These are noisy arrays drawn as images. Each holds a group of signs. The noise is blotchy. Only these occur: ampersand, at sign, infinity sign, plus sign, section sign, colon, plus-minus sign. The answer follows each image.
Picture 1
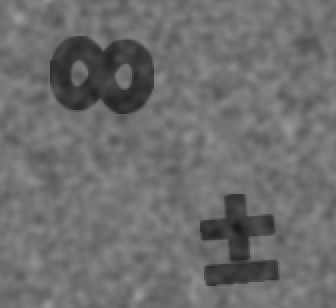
top left: infinity sign; bottom right: plus-minus sign
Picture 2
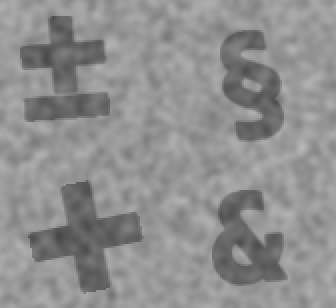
top left: plus-minus sign; top right: section sign; bottom left: plus sign; bottom right: ampersand
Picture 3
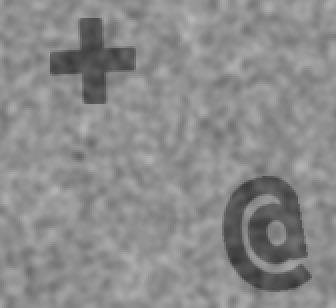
top left: plus sign; bottom right: at sign
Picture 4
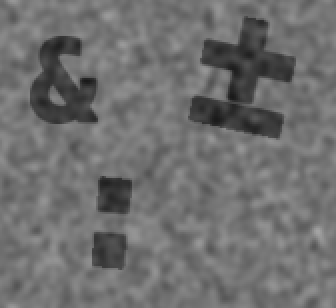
top left: ampersand; top right: plus-minus sign; bottom left: colon
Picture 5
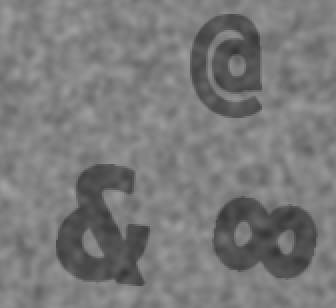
top right: at sign; bottom left: ampersand; bottom right: infinity sign
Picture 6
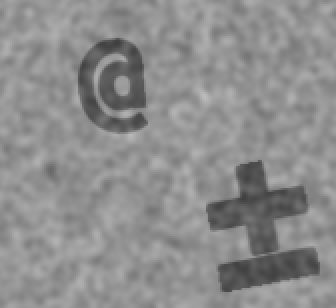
top left: at sign; bottom right: plus-minus sign
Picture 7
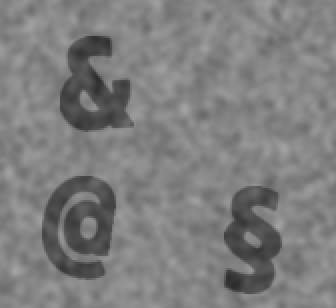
top left: ampersand; bottom left: at sign; bottom right: section sign
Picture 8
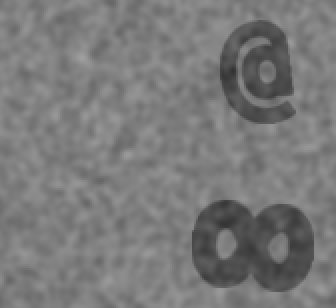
top right: at sign; bottom right: infinity sign
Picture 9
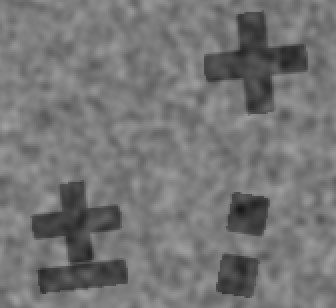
top right: plus sign; bottom left: plus-minus sign; bottom right: colon
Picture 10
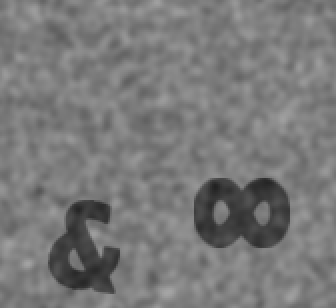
bottom left: ampersand; bottom right: infinity sign
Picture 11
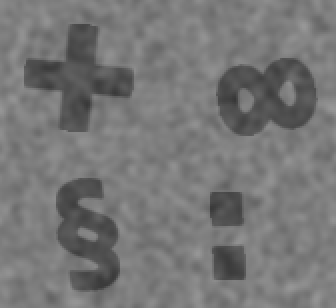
top left: plus sign; top right: infinity sign; bottom left: section sign; bottom right: colon
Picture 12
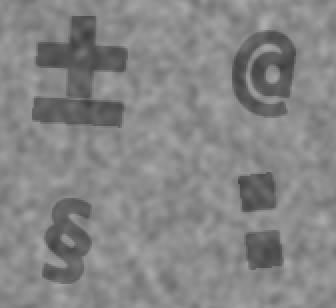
top left: plus-minus sign; top right: at sign; bottom left: section sign; bottom right: colon
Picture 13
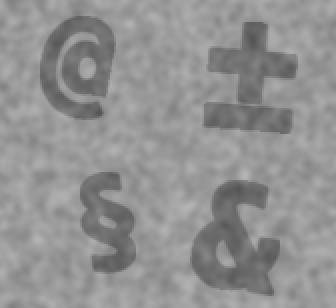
top left: at sign; top right: plus-minus sign; bottom left: section sign; bottom right: ampersand
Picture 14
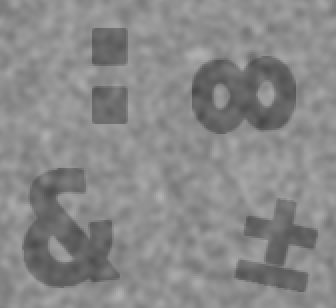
top left: colon; top right: infinity sign; bottom left: ampersand; bottom right: plus-minus sign
